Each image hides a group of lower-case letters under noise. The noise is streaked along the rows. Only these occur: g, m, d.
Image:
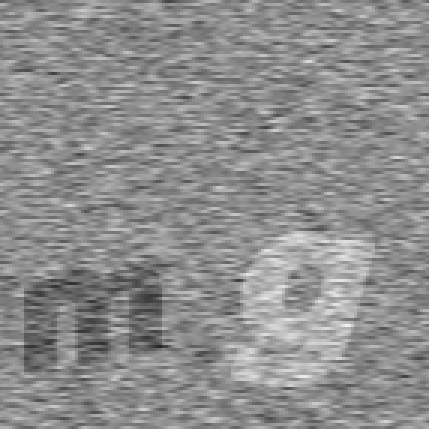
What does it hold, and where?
bottom left: dark m; bottom right: light g
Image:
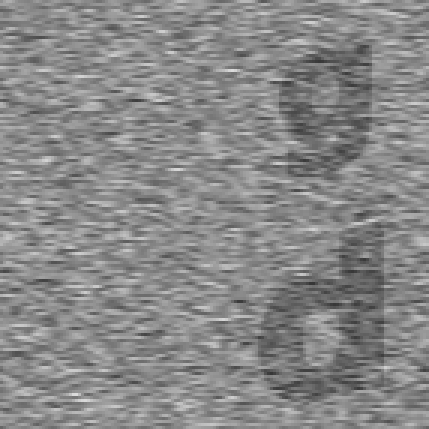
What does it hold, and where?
top right: dark g; bottom right: dark d
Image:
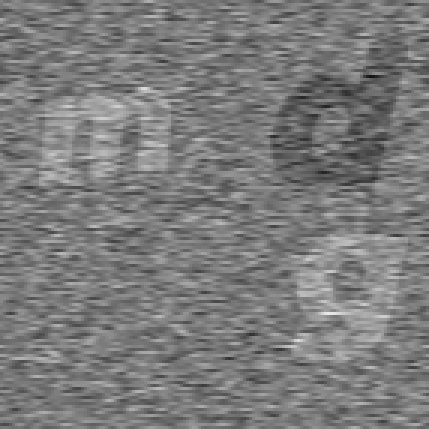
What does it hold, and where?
top left: light m; top right: dark d; bottom right: light g
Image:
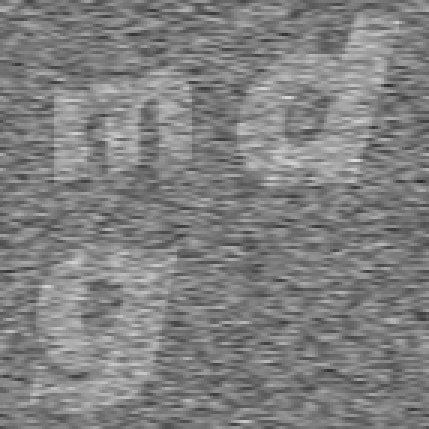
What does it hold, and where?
top left: light m; top right: light d; bottom left: light g
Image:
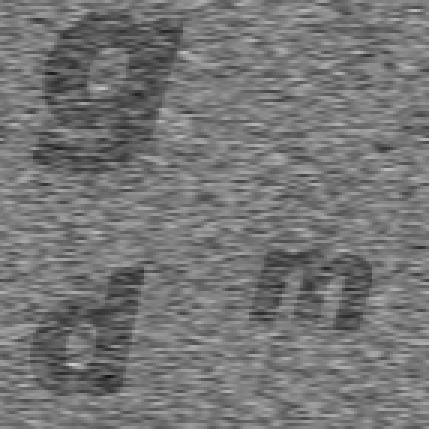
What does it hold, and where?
top left: dark g; bottom left: dark d; bottom right: dark m
